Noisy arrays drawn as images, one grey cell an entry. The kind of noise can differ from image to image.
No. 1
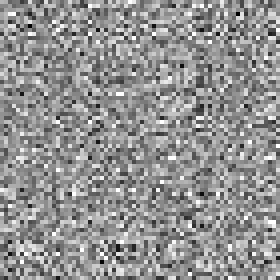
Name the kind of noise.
low rank plus noise
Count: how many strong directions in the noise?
three or four
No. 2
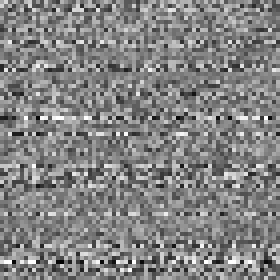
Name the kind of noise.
rows of uneven size
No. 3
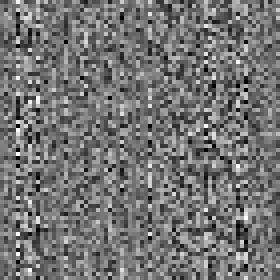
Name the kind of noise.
columns of uneven size
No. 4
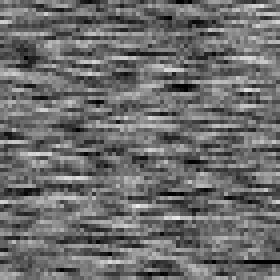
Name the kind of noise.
streaked along the rows
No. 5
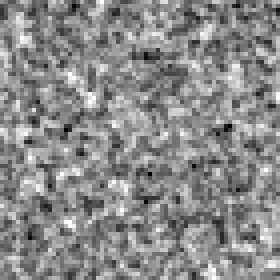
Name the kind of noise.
blotchy
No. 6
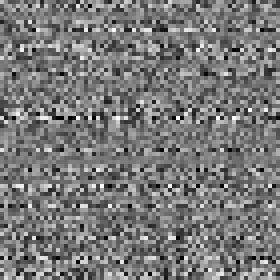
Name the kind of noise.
rows of uneven size
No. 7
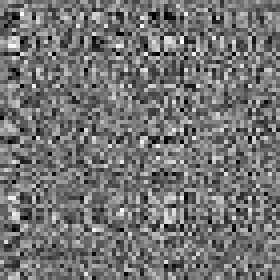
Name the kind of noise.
low rank plus noise
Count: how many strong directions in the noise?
one
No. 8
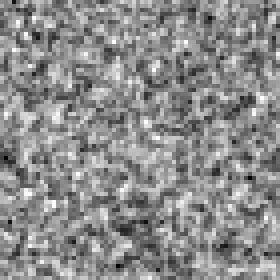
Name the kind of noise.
blotchy
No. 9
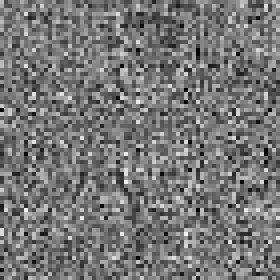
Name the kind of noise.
low rank plus noise
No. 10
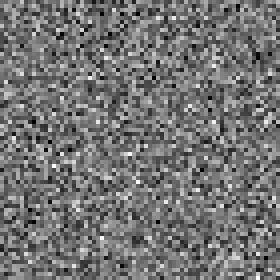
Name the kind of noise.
independent entries
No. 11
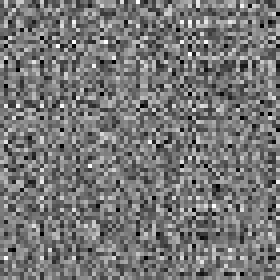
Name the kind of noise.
low rank plus noise
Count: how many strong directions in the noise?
one
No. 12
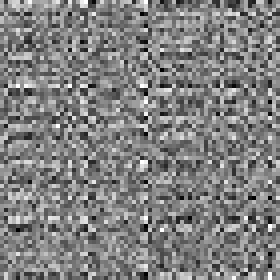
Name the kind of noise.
low rank plus noise
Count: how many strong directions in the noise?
one
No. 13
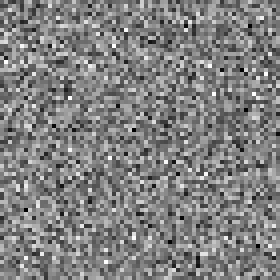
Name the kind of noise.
independent entries
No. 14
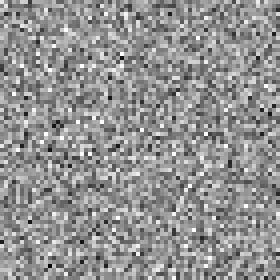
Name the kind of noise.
independent entries
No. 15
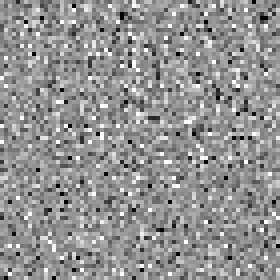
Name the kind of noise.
heavy tails
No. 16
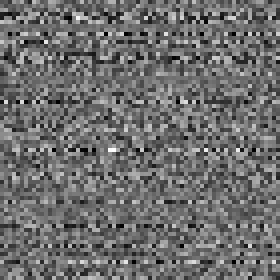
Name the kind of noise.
rows of uneven size
